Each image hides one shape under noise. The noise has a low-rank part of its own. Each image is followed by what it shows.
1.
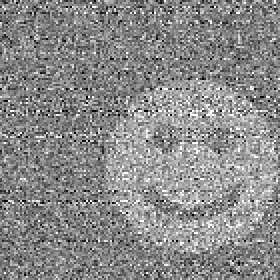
smiling face
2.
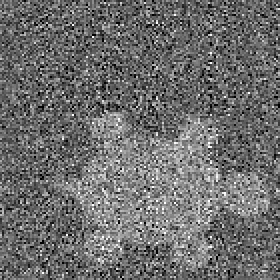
turtle
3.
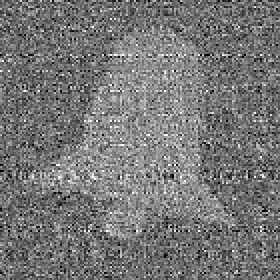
bell
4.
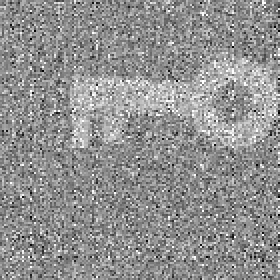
key
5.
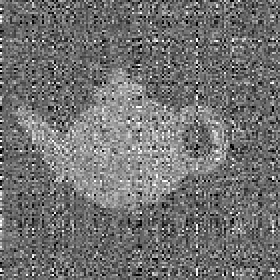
teapot
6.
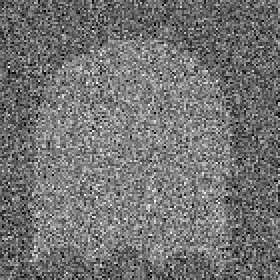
ghost
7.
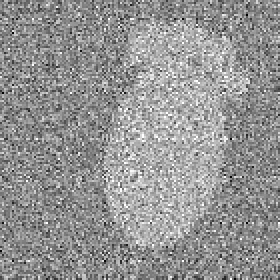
footprint
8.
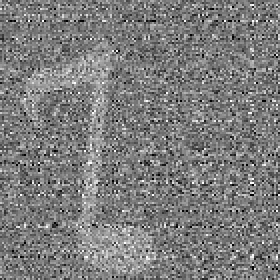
musical note
